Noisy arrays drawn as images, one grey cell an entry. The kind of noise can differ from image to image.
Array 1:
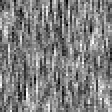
streaked along the columns
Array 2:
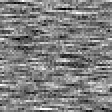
streaked along the rows
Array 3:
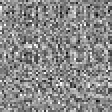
low rank plus noise
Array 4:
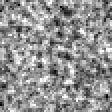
blotchy
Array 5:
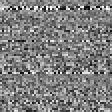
rows of uneven size
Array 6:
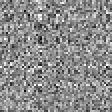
low rank plus noise
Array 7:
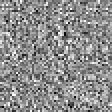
low rank plus noise
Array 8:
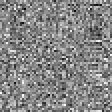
low rank plus noise
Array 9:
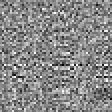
low rank plus noise
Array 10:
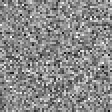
independent entries
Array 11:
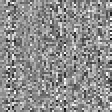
columns of uneven size
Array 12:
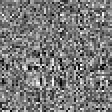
low rank plus noise
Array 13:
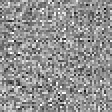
low rank plus noise
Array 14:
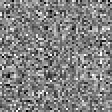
low rank plus noise
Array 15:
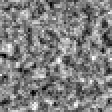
blotchy
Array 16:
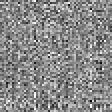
low rank plus noise
